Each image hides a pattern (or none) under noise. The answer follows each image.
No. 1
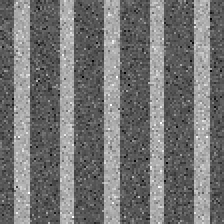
vertical stripes
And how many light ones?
5
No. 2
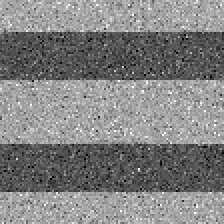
horizontal stripes
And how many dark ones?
2
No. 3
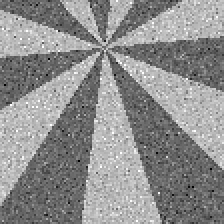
spokes from one point
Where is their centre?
top middle
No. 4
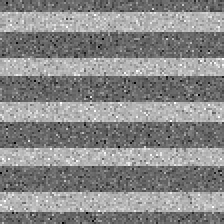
horizontal stripes
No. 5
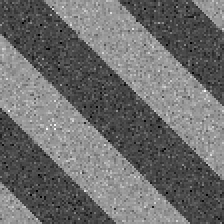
diagonal stripes
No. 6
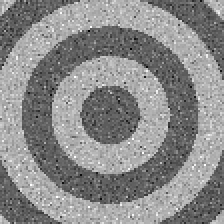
rings round one point
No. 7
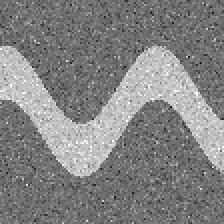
a wavy band
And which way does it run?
left to right
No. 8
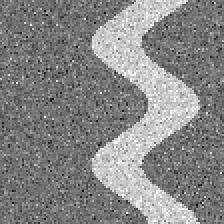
a wavy band
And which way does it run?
top to bottom
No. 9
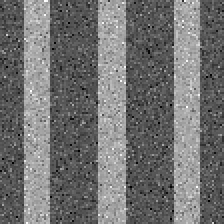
vertical stripes
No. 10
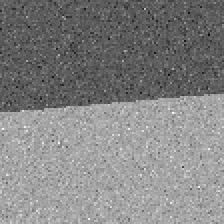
a sharp edge
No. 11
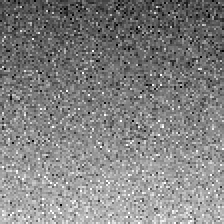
a smooth slope
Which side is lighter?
bottom
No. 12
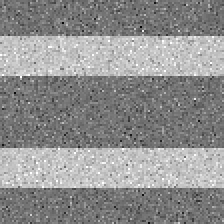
horizontal stripes
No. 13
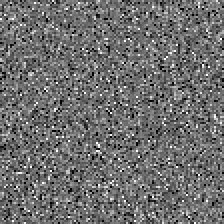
only noise
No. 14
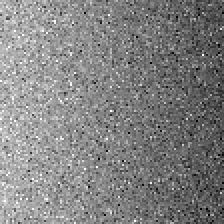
a smooth slope
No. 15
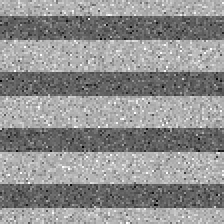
horizontal stripes
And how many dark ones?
4
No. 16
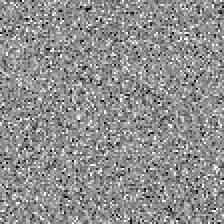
only noise
